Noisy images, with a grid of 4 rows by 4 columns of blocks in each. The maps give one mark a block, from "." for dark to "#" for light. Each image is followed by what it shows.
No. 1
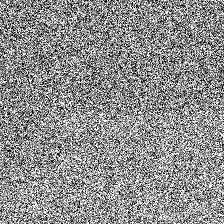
. . . .
. . . .
. # # #
# # # #
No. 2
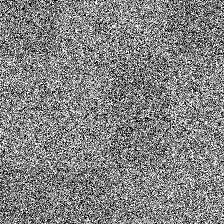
. # # .
# # . #
# # . #
. . # #
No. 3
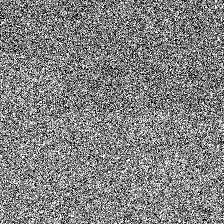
. . . .
# . . .
# # # #
# # # #
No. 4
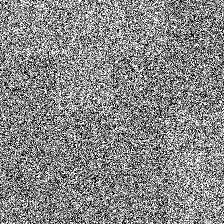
# # # .
. # . .
. . . #
. . . #
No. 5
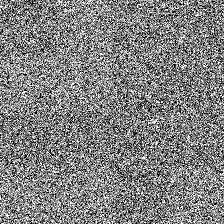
. # . .
# # . .
. . . .
# # . #
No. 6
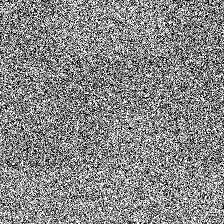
. # # .
. . . .
. . # .
# # # #
